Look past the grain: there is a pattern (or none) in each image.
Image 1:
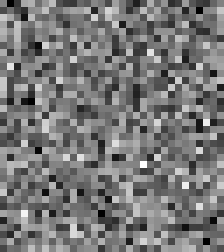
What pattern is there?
only noise
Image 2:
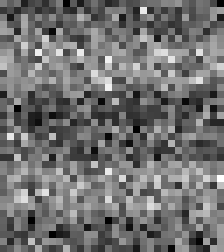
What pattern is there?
horizontal stripes
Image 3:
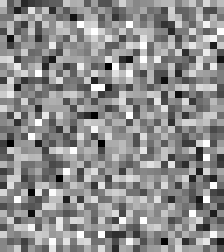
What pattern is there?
only noise
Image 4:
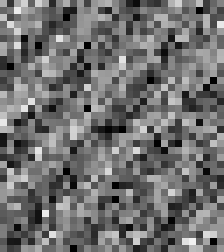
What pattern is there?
diagonal stripes
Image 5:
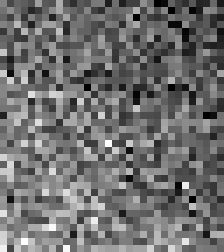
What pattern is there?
a smooth slope
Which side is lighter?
bottom left
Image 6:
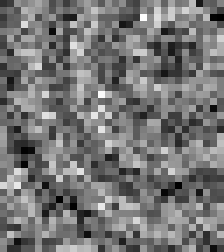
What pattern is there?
rings round one point
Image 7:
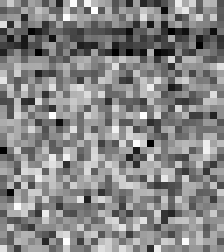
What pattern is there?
one horizontal stripe
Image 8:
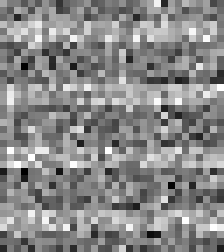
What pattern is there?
horizontal stripes
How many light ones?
4
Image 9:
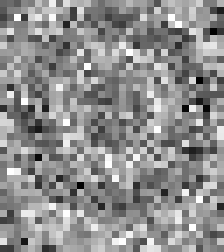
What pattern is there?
rings round one point
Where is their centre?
centre
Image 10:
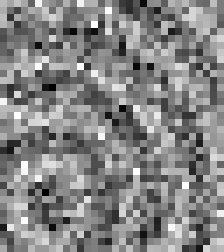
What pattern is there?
rings round one point
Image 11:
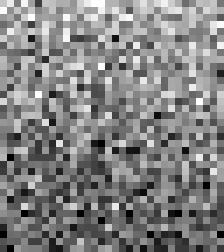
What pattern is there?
a smooth slope
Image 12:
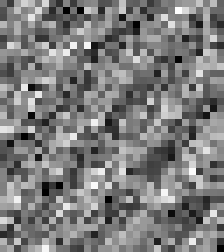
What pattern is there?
diagonal stripes
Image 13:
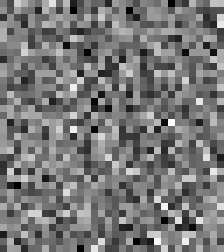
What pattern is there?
only noise
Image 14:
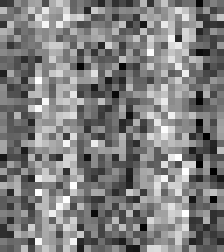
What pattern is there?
vertical stripes
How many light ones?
2
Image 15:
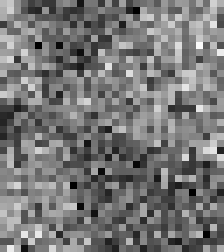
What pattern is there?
spokes from one point
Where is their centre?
middle left
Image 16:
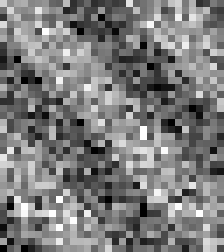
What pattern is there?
diagonal stripes
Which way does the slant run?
top left to bottom right
